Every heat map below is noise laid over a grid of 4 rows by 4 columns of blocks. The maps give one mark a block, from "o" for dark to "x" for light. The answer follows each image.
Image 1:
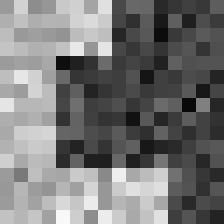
x x o o
x o o o
x o o o
x x x o
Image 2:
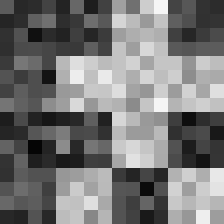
o o x o
o x x x
o o x o
o x o x
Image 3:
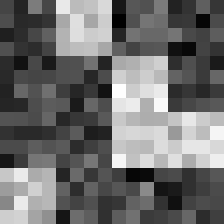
o x o o
o o x o
o o x x
x o o o
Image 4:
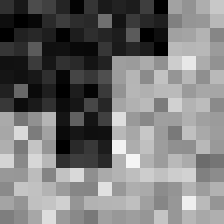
o o o x
o o x x
x o x x
x x x x
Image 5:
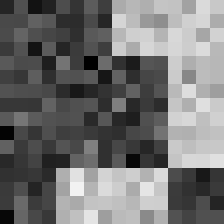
o o x x
o o o x
o o o x
o x x o
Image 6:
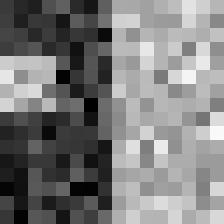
o o x x
x o x x
o o x x
o o x x
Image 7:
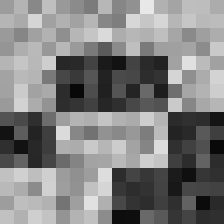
x x x x
x o o x
o x x o
x x o o
